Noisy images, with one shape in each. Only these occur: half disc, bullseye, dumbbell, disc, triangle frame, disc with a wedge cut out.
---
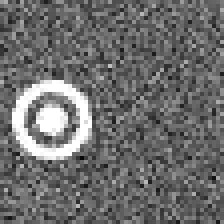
bullseye
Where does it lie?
middle left
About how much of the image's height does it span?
a third
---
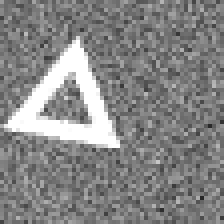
triangle frame
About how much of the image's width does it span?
half
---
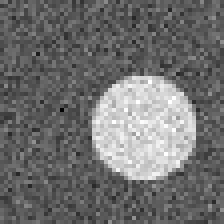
disc
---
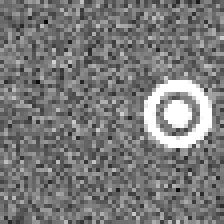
bullseye
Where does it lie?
middle right
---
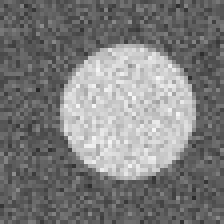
disc
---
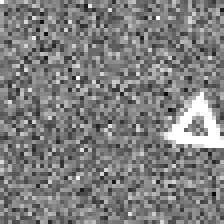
triangle frame
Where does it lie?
middle right
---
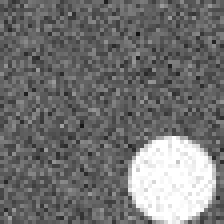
disc
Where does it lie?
bottom right
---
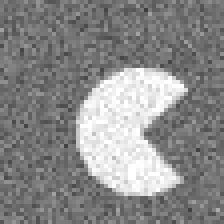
disc with a wedge cut out
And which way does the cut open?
right
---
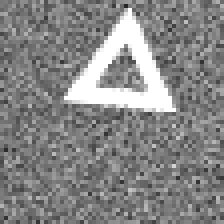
triangle frame
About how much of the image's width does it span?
half
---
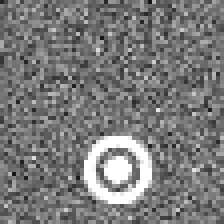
bullseye
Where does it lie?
bottom middle
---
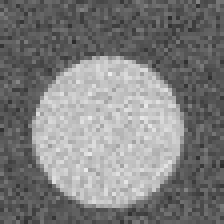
disc
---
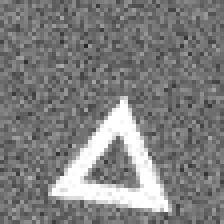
triangle frame
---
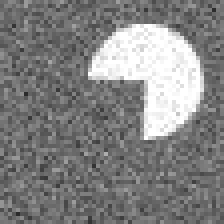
disc with a wedge cut out
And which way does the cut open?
down and left
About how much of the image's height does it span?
half
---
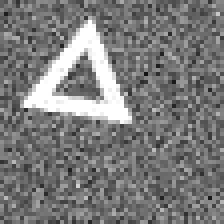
triangle frame
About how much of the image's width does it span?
half
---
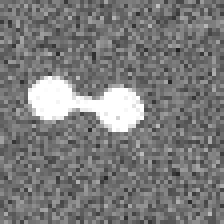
dumbbell
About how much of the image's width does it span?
half
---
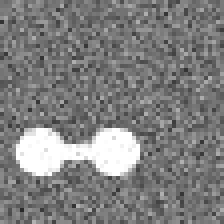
dumbbell
